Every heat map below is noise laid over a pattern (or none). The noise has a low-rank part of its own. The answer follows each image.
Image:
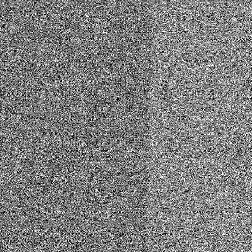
a sharp edge
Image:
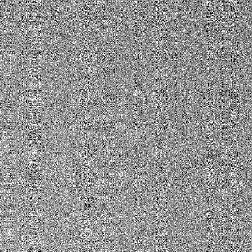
a smooth slope
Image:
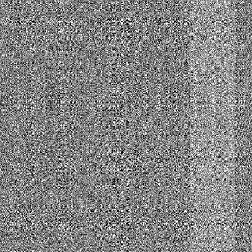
one vertical stripe
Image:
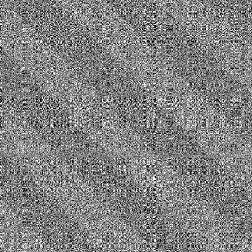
diagonal stripes
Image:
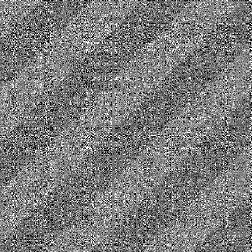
diagonal stripes
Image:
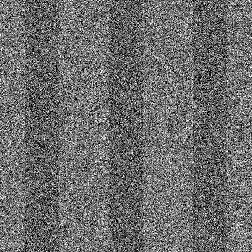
vertical stripes
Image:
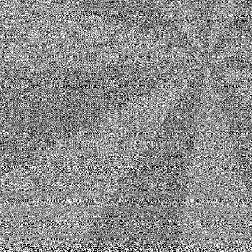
spokes from one point
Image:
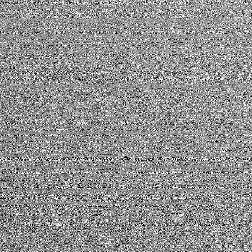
a smooth slope
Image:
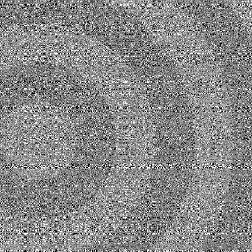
rings round one point
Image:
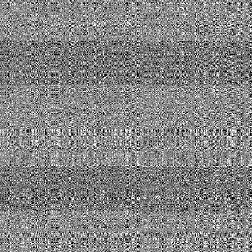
horizontal stripes
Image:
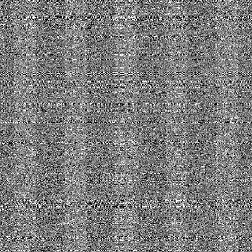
vertical stripes
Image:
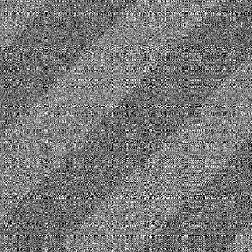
diagonal stripes
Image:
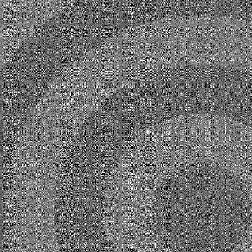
rings round one point
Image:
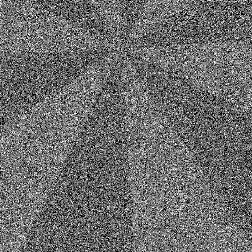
spokes from one point
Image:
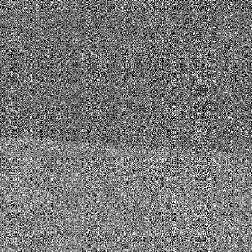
a sharp edge
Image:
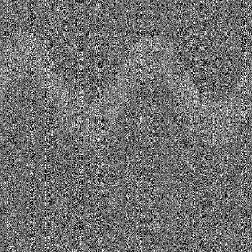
a wavy band
